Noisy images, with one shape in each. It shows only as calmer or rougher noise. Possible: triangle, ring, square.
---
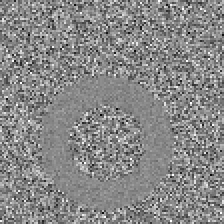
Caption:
calm ring
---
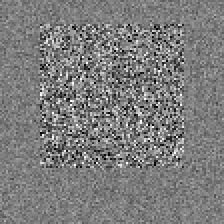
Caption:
rough square
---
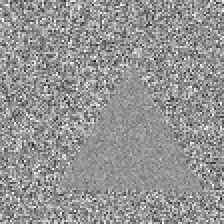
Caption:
calm triangle
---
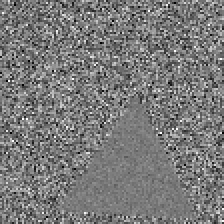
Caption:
calm triangle
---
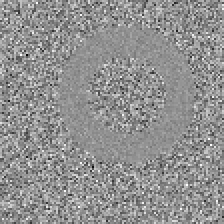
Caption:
calm ring
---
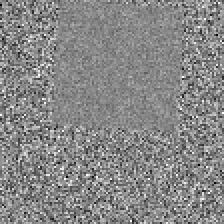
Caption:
calm square
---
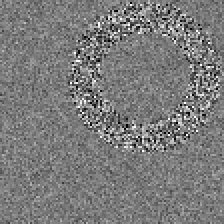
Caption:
rough ring
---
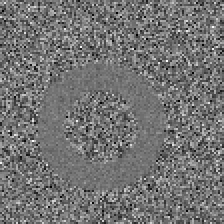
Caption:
calm ring
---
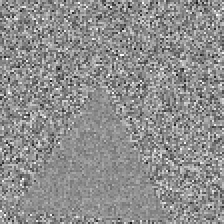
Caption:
calm triangle
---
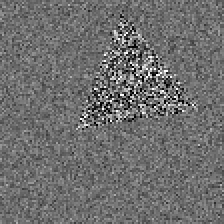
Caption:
rough triangle
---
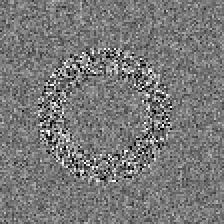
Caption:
rough ring
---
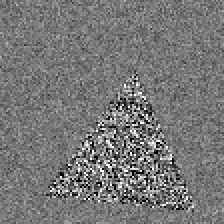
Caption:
rough triangle
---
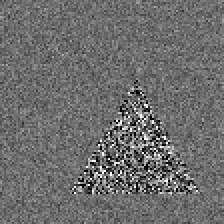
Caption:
rough triangle
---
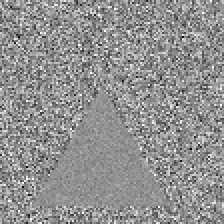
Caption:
calm triangle
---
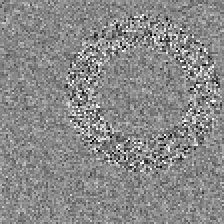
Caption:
rough ring
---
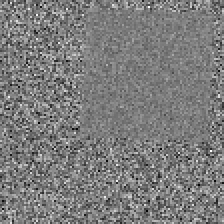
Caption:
calm square
